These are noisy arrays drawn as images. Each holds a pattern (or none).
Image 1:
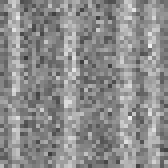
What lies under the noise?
bands of columns
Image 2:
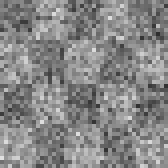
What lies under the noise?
a checkerboard
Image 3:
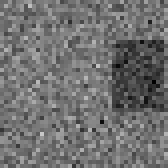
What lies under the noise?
one block
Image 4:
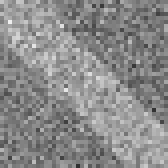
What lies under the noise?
a diagonal band
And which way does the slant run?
top left to bottom right
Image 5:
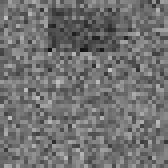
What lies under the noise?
one block
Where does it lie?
top middle
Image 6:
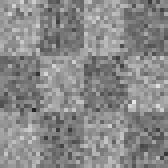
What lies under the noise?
a checkerboard
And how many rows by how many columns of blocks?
3 by 4
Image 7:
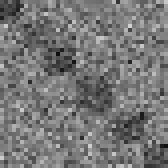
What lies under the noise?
blocks along the diagonal
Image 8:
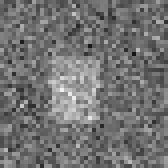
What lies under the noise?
one block
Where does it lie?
centre
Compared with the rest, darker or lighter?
lighter
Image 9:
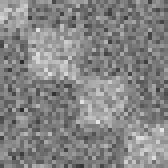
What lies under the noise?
blocks along the diagonal
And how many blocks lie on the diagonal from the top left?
4
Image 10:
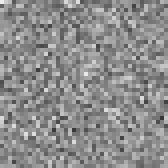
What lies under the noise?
only noise
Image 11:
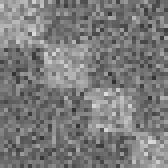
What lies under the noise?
blocks along the diagonal
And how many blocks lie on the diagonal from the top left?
4
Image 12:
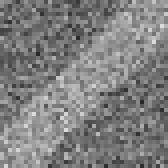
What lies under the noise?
a diagonal band
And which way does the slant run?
bottom left to top right
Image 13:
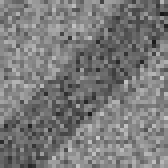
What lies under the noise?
a diagonal band
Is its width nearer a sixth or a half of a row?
a half
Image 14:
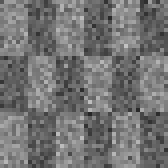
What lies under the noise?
a checkerboard
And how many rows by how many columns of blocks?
3 by 6
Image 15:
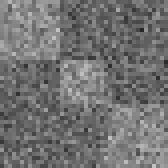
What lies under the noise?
blocks along the diagonal
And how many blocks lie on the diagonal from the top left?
3
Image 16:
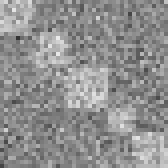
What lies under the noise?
blocks along the diagonal
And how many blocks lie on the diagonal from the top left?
5
